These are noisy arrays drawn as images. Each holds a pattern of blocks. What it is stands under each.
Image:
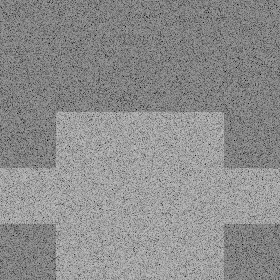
left and right mirror each other
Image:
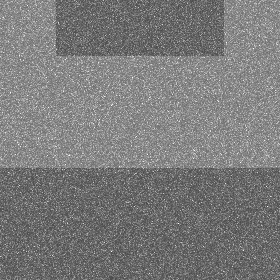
left and right mirror each other
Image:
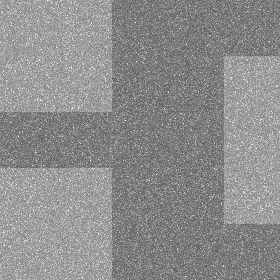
top and bottom mirror each other
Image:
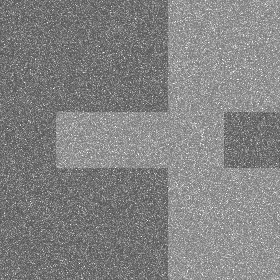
top and bottom mirror each other
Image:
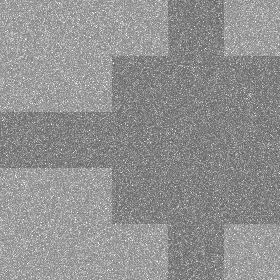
top and bottom mirror each other
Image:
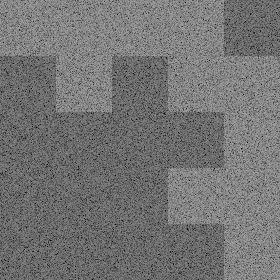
mirrored about the diagonal from the bottom left
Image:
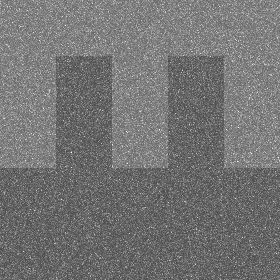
left and right mirror each other
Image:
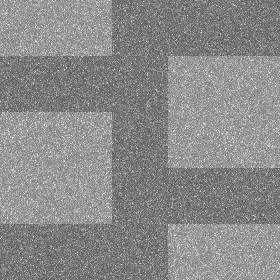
the same after a half turn
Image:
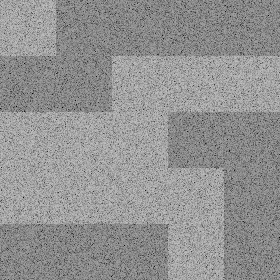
no symmetry
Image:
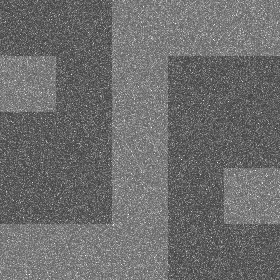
the same after a half turn
